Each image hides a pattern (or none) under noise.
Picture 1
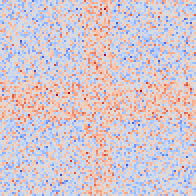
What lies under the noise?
bands of rows crossing bands of columns
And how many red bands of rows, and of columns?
1 and 1
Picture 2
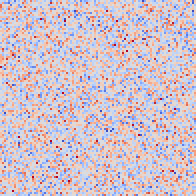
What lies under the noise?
only noise
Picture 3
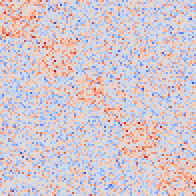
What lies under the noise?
blocks along the diagonal
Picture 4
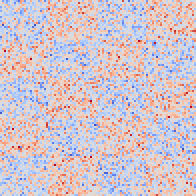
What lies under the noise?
a checkerboard
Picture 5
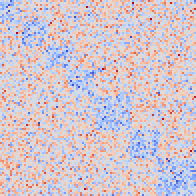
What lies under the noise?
blocks along the diagonal
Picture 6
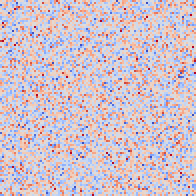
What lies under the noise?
only noise
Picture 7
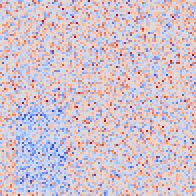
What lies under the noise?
one block
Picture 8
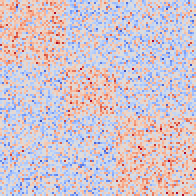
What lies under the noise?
blocks along the diagonal
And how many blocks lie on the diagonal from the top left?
3
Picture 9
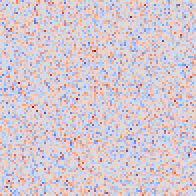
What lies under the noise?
only noise
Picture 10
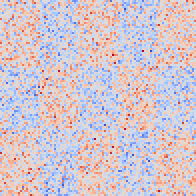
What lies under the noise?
a checkerboard
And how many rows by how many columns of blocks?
3 by 5
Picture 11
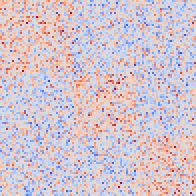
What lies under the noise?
blocks along the diagonal
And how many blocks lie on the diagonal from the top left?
3
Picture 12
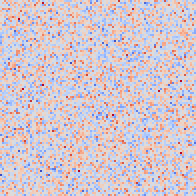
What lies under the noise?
only noise
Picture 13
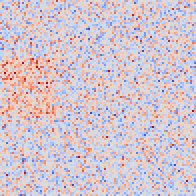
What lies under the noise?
one block
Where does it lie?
middle left
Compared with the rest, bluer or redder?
redder
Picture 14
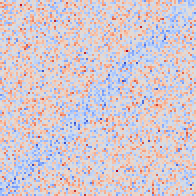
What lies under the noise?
a diagonal band
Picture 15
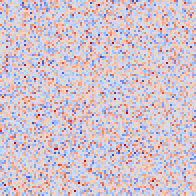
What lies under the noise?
only noise
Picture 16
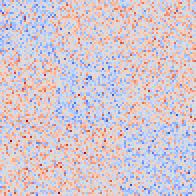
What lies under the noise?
blocks along the diagonal
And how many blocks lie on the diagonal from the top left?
3
